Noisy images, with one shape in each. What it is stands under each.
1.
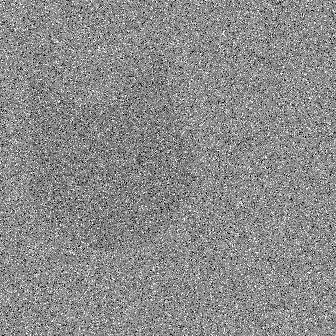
cat's head
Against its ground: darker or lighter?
darker
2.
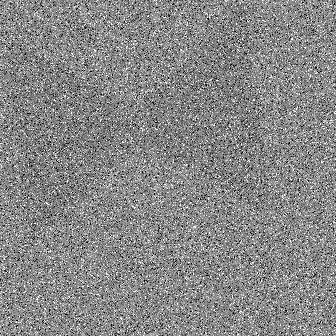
bow tie
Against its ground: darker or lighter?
darker
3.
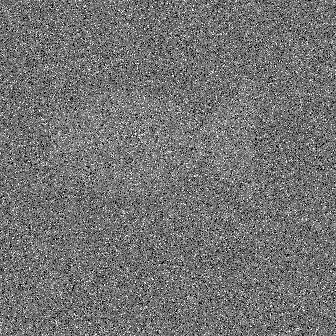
fish
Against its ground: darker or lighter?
lighter
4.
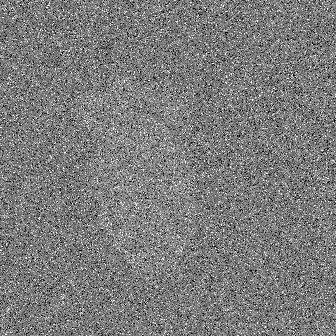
footprint
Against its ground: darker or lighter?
lighter
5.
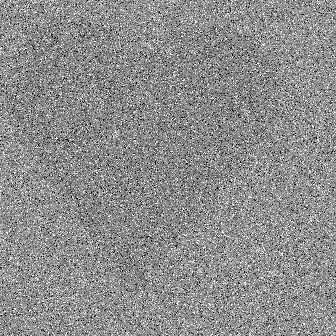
heart
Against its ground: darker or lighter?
darker
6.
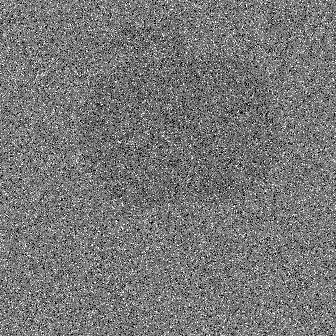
apple
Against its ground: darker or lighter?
darker
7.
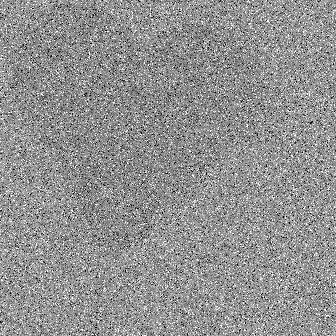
heart
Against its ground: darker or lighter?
darker
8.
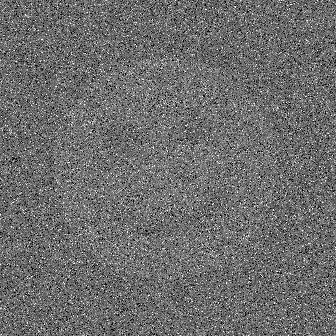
smiling face
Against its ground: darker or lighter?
lighter
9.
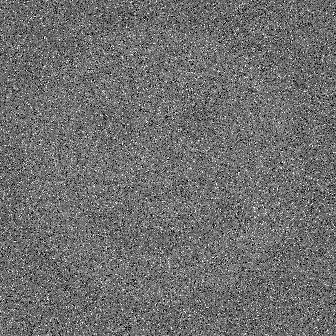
smiling face
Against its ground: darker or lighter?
lighter
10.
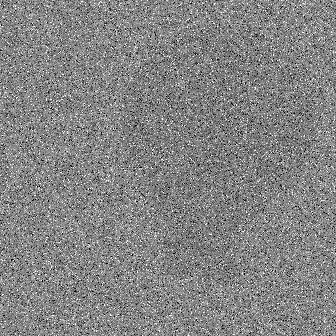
light bulb
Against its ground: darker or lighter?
darker
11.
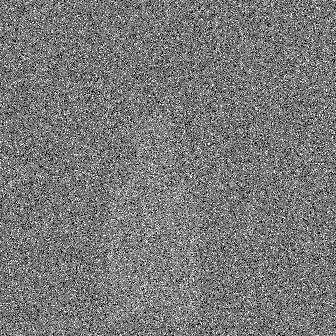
bottle
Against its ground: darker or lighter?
lighter
